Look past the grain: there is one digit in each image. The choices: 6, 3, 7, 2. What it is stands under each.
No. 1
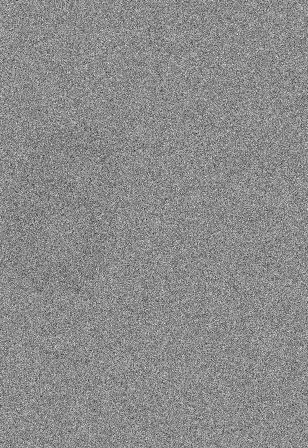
6
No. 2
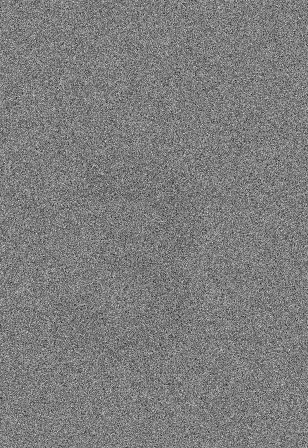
3
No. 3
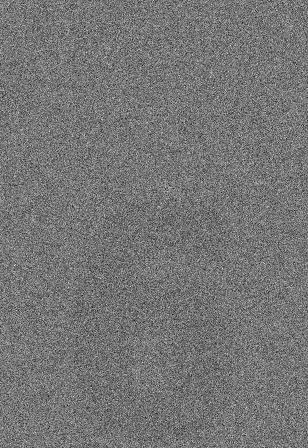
6
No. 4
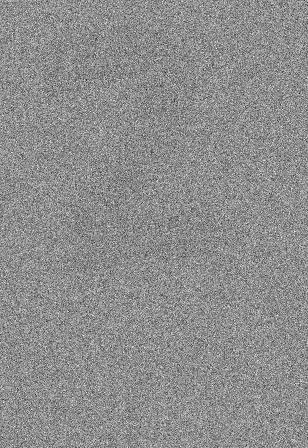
2
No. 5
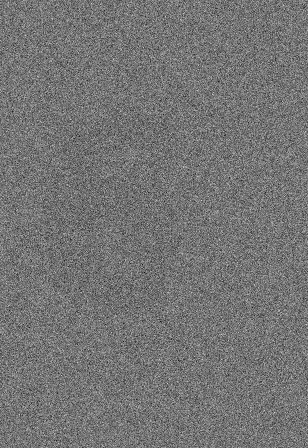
6
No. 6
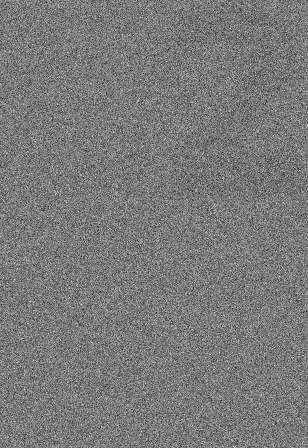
2
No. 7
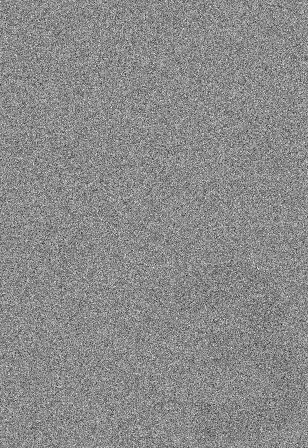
3
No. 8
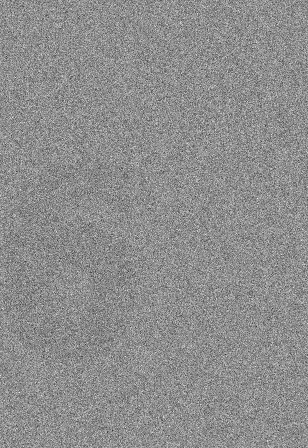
6
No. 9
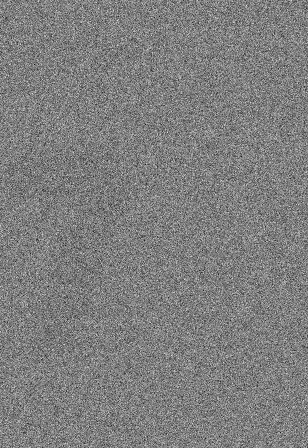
7
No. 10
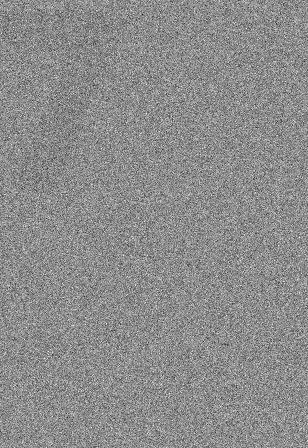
7
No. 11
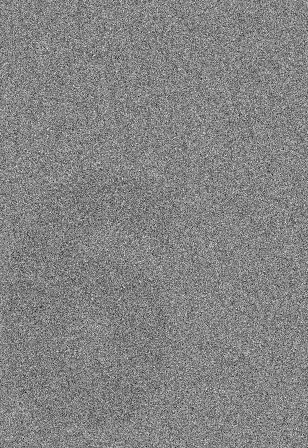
6
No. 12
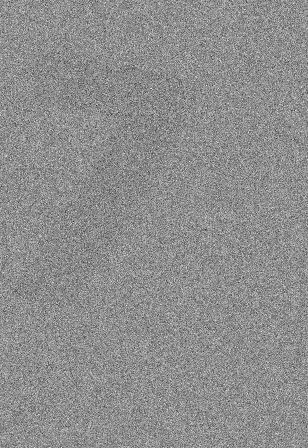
7
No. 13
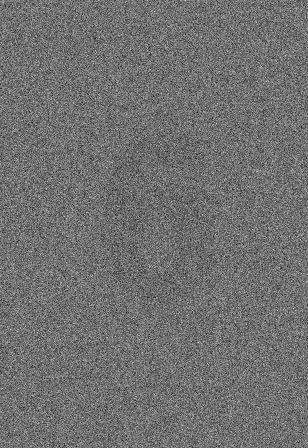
6
